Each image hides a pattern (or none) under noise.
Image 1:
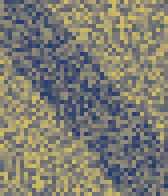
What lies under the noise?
a diagonal band
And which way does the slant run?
top left to bottom right
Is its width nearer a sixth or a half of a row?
a half
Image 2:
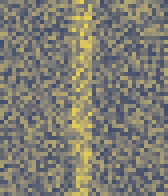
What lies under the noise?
one band of columns
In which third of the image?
middle
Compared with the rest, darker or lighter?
lighter
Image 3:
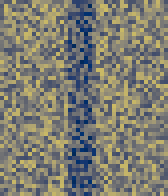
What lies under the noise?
one band of columns
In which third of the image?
middle
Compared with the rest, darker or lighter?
darker
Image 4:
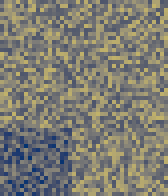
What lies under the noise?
one block
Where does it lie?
bottom left
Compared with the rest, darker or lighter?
darker
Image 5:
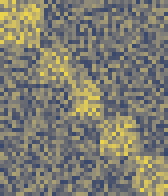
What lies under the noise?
blocks along the diagonal
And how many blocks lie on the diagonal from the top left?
5
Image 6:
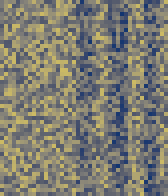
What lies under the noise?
bands of columns
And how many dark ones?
3
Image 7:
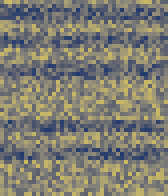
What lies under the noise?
bands of rows
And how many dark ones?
5
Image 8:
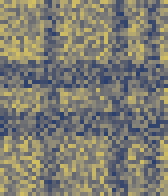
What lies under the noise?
bands of rows crossing bands of columns
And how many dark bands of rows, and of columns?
2 and 3
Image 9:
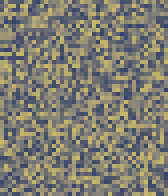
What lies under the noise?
only noise
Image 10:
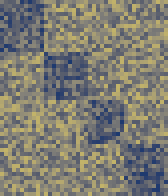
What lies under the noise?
blocks along the diagonal
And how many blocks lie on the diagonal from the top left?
4
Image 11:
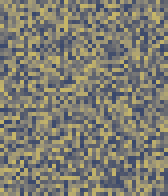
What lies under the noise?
only noise
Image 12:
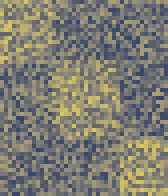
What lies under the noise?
blocks along the diagonal
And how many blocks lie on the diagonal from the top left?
3
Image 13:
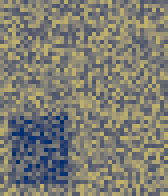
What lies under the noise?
one block
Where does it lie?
bottom left
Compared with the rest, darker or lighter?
darker
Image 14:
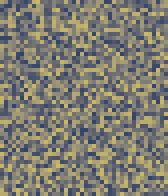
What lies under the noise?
only noise
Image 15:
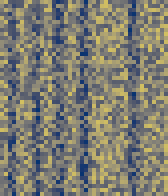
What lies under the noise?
bands of columns
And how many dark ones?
5
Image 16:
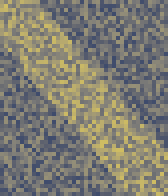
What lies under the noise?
a diagonal band
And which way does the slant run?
top left to bottom right
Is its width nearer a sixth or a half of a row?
a half
